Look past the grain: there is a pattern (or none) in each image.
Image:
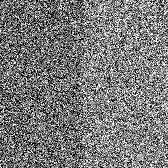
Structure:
a sharp edge
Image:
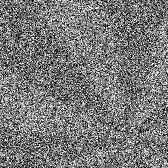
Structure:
spokes from one point
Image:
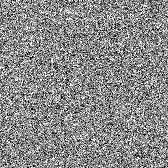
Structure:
only noise
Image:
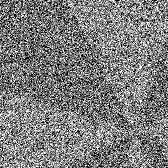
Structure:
spokes from one point
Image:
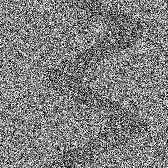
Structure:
a wavy band
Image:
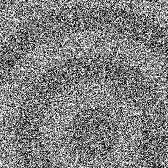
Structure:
rings round one point
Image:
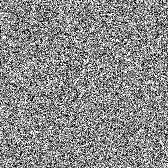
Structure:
only noise
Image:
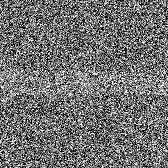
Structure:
one horizontal stripe
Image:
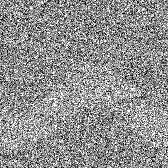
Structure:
a wavy band
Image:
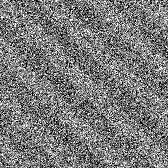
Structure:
diagonal stripes
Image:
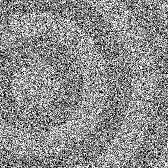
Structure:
rings round one point
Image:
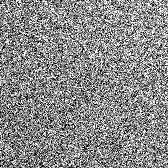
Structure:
a smooth slope
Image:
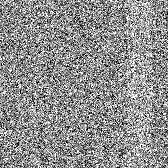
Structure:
one vertical stripe
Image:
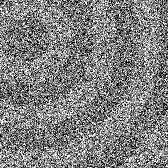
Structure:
rings round one point
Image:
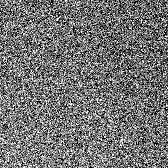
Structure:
a smooth slope
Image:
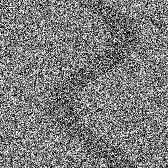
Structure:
a wavy band
